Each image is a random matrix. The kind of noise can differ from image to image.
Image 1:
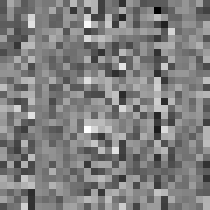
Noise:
columns of uneven size
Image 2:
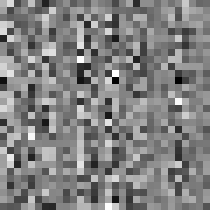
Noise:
columns of uneven size
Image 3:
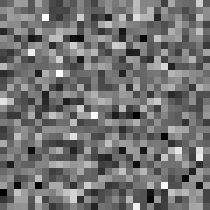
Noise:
low rank plus noise
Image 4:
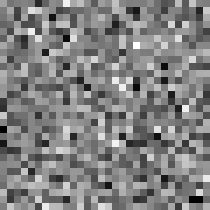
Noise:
independent entries
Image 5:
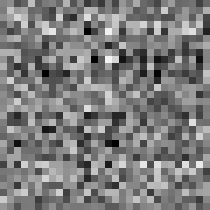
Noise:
low rank plus noise
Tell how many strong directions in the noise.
three or four
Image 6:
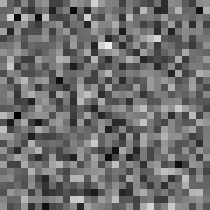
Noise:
independent entries
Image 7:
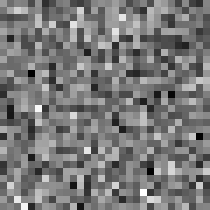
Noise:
independent entries
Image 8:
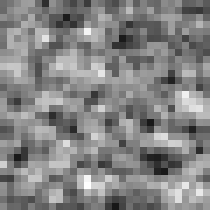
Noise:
blotchy
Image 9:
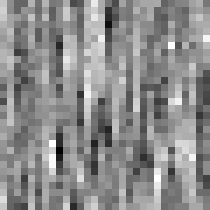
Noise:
streaked along the columns
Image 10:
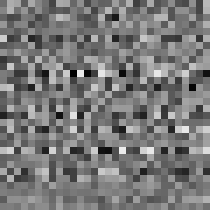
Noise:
rows of uneven size
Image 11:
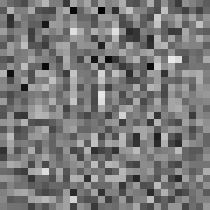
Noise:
low rank plus noise
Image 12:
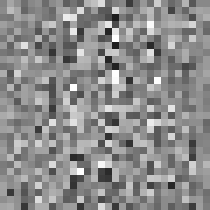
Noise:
columns of uneven size
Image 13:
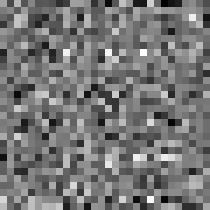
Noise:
low rank plus noise
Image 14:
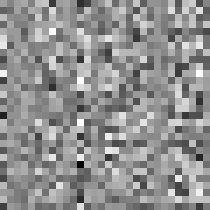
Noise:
columns of uneven size
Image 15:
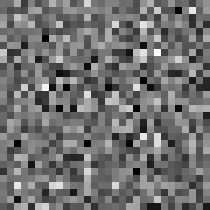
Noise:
low rank plus noise
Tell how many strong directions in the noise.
three or four
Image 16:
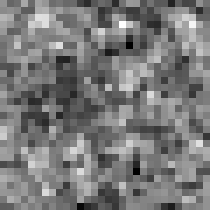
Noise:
blotchy
